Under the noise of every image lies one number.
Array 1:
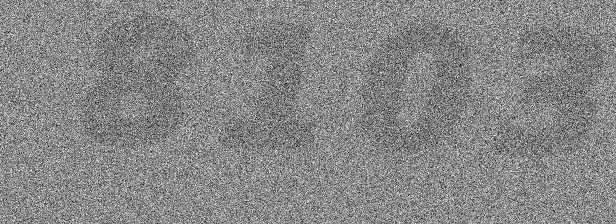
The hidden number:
8103
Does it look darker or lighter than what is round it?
darker
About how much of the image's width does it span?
nearly all
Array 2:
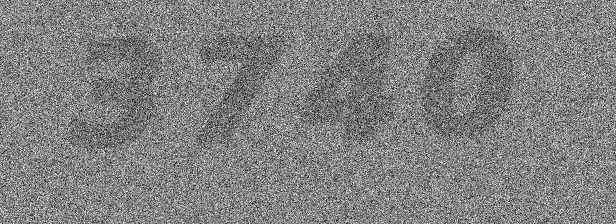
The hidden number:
3740
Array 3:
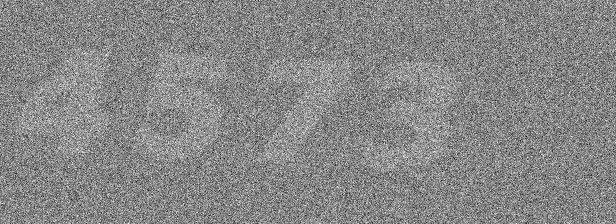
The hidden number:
4573
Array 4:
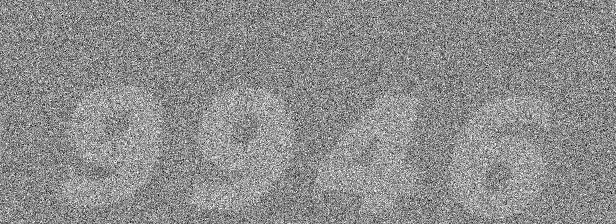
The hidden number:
9946
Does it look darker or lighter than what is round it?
lighter
